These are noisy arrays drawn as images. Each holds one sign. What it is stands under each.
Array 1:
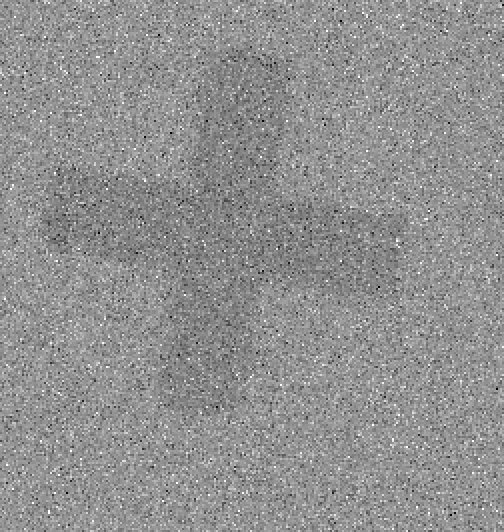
dark plus sign
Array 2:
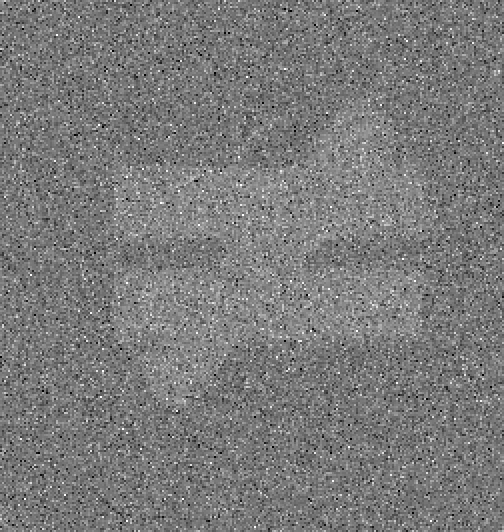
light not-equal sign
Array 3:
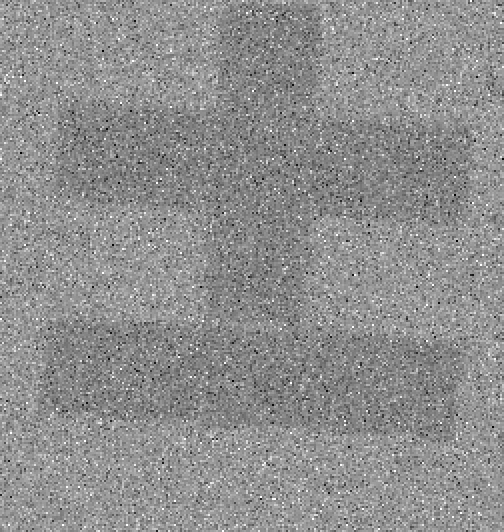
dark plus-minus sign
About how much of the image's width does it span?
nearly all
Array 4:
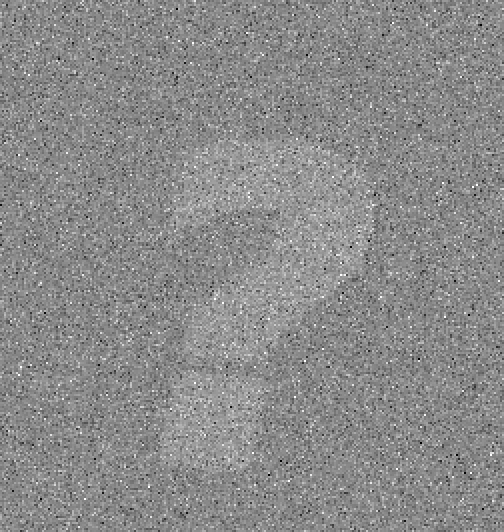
light question mark
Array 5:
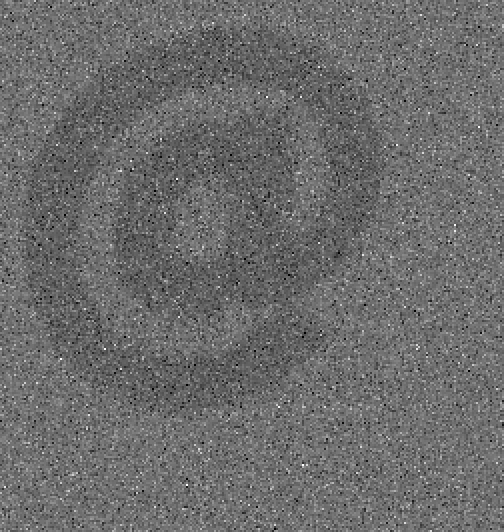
dark at sign
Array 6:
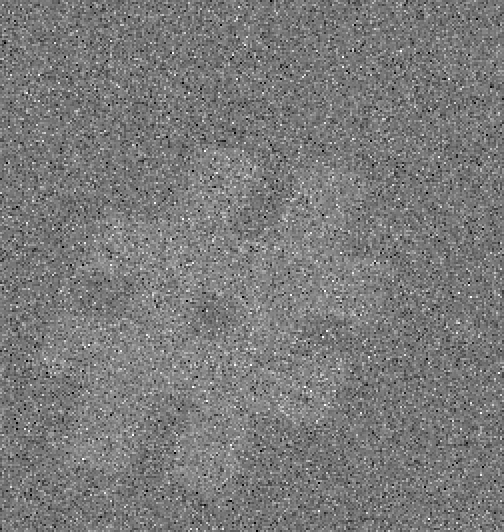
light hash sign
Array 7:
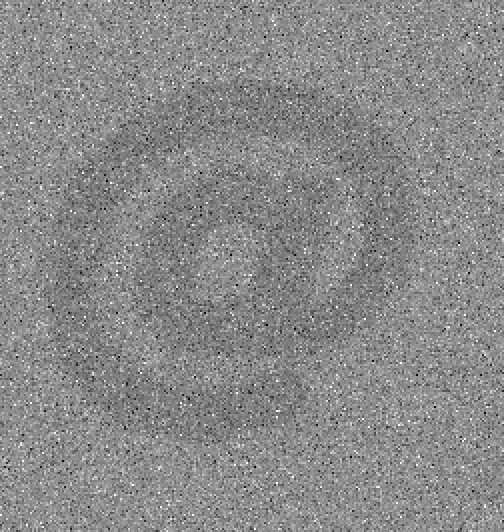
dark at sign
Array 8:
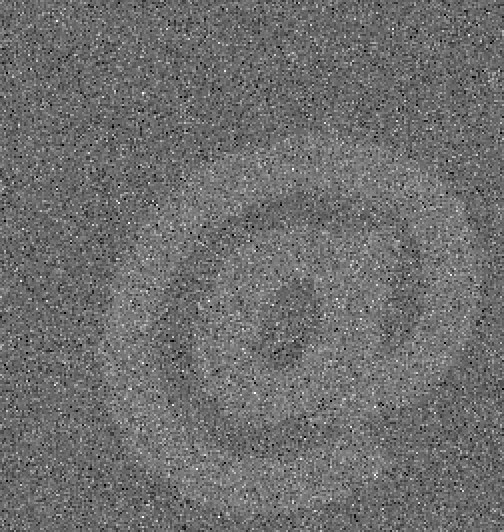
light at sign
